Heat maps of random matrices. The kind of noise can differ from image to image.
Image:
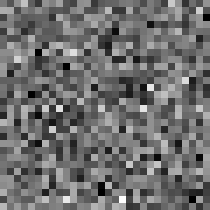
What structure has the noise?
independent entries
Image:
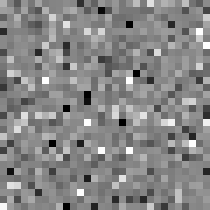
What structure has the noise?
heavy tails
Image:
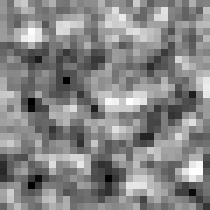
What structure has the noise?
blotchy
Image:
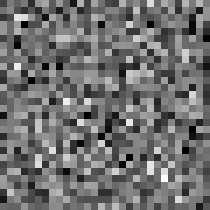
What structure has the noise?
independent entries
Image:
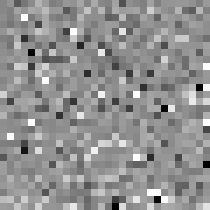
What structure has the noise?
heavy tails
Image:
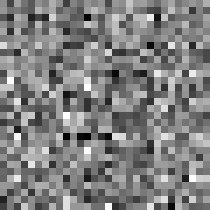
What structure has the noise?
low rank plus noise
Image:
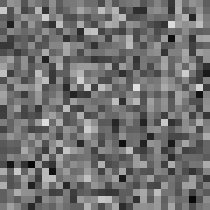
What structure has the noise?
independent entries
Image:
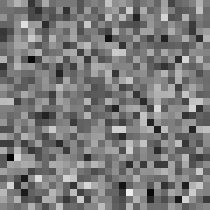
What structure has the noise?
low rank plus noise
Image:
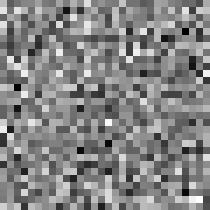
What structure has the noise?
low rank plus noise
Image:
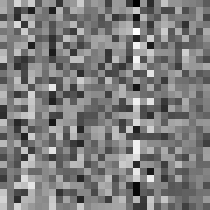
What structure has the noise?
columns of uneven size
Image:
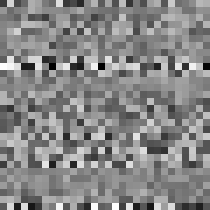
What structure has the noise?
rows of uneven size
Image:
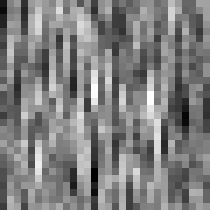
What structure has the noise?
streaked along the columns
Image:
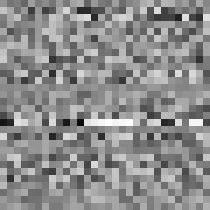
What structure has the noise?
rows of uneven size
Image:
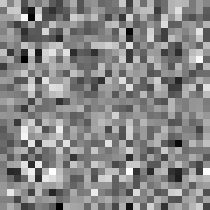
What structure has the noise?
low rank plus noise
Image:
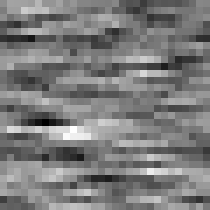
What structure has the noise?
streaked along the rows
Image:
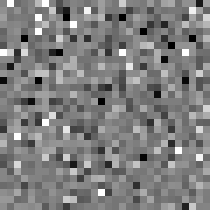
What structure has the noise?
heavy tails
